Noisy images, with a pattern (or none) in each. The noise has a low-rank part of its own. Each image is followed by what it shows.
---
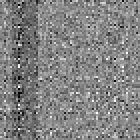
one band of columns
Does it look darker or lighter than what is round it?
darker
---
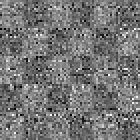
a checkerboard
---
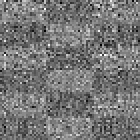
a checkerboard
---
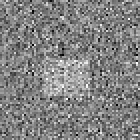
one block
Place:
centre
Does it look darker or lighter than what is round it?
lighter
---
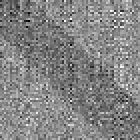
a diagonal band
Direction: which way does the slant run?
top left to bottom right
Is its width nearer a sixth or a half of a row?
a half
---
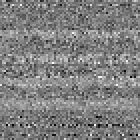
bands of rows
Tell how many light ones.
4
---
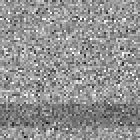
one band of rows
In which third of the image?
bottom
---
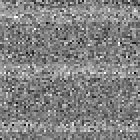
bands of rows
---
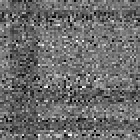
bands of rows crossing bands of columns
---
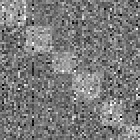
blocks along the diagonal
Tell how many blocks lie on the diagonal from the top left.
6
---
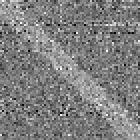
a diagonal band
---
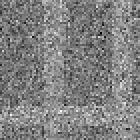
bands of rows crossing bands of columns
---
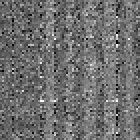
bands of columns
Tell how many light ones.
5
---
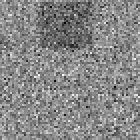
one block
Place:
top middle
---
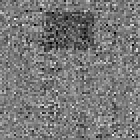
one block
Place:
top middle
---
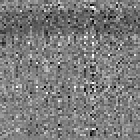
one band of rows
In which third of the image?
top
